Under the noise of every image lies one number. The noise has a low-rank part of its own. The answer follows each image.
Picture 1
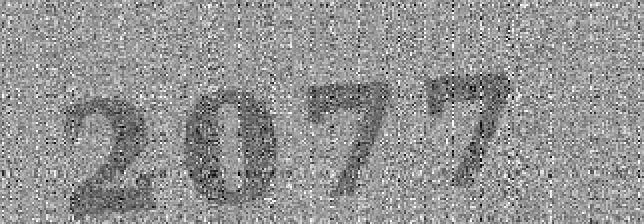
2077
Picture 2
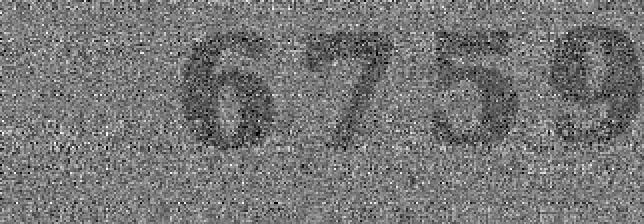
6759
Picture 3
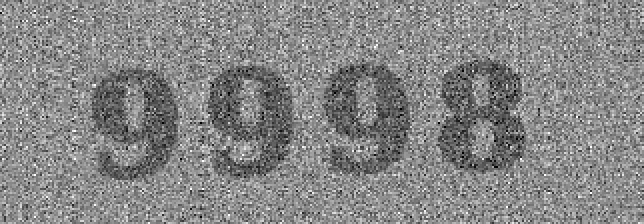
9998
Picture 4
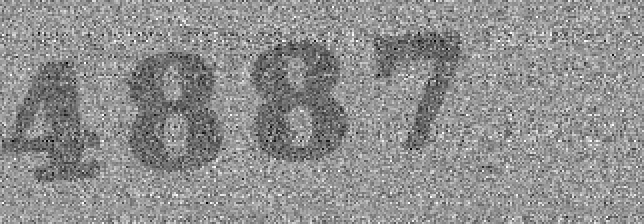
4887
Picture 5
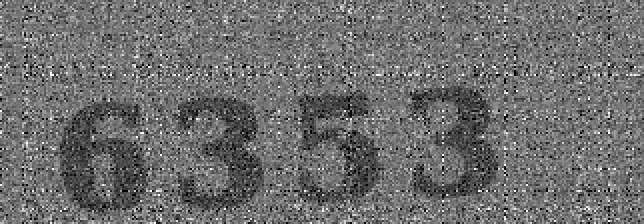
6353
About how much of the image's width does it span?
two thirds
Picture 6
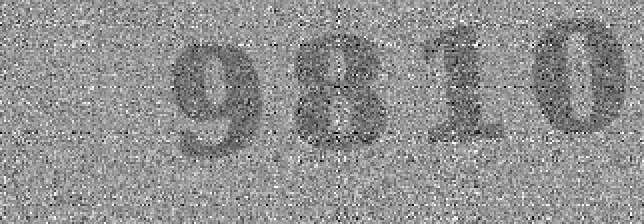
9810
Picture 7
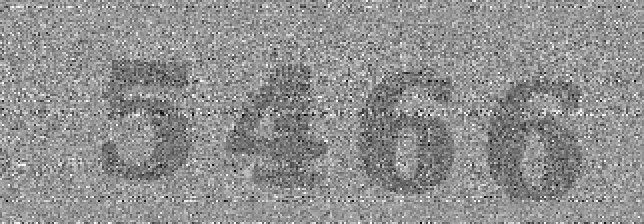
5466
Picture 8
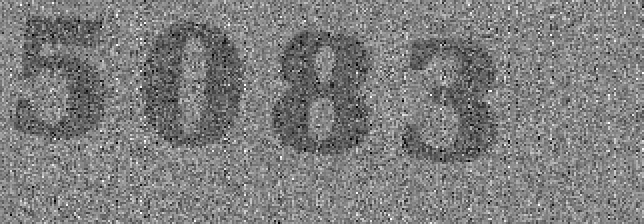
5083
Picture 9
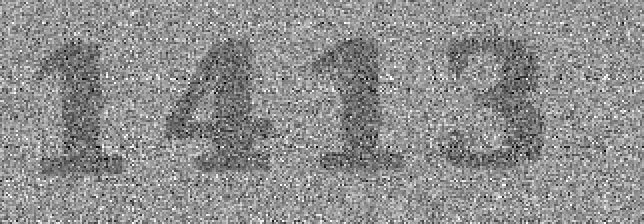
1413
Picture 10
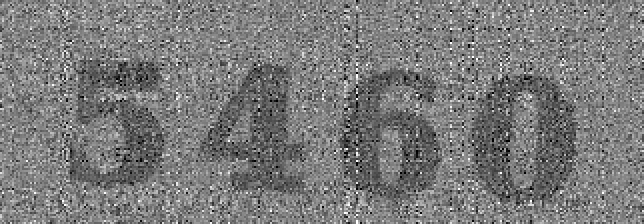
5460
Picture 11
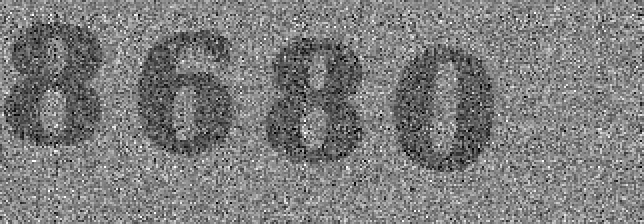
8680
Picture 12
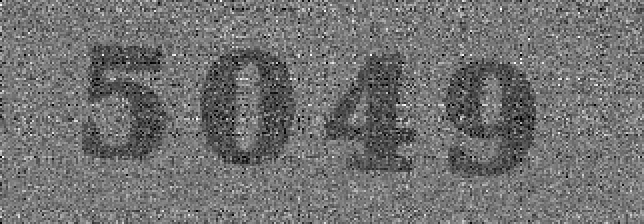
5049
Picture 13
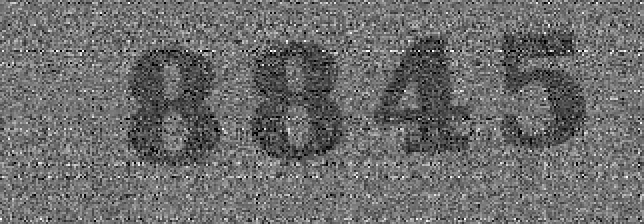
8845
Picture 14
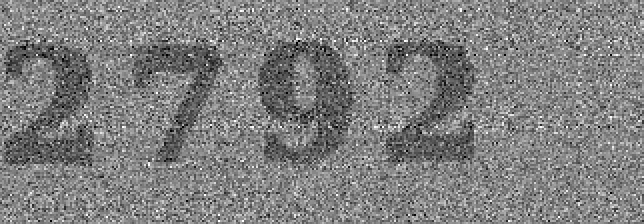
2792
